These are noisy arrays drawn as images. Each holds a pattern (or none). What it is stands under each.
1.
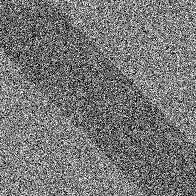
a diagonal band
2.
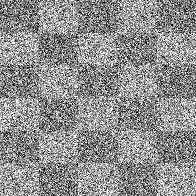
a checkerboard
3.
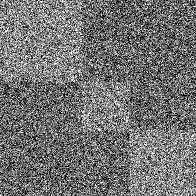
blocks along the diagonal
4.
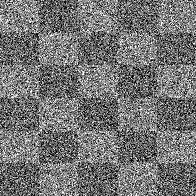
a checkerboard
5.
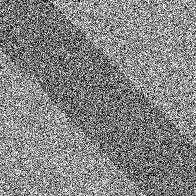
a diagonal band
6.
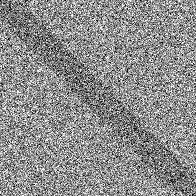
a diagonal band
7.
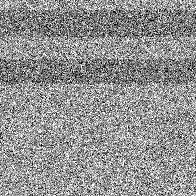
bands of rows
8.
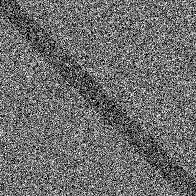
a diagonal band
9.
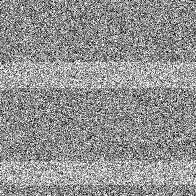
bands of rows
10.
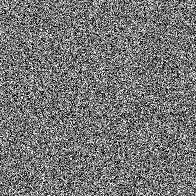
only noise
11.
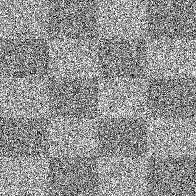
a checkerboard
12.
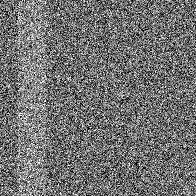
one band of columns
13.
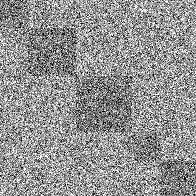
blocks along the diagonal
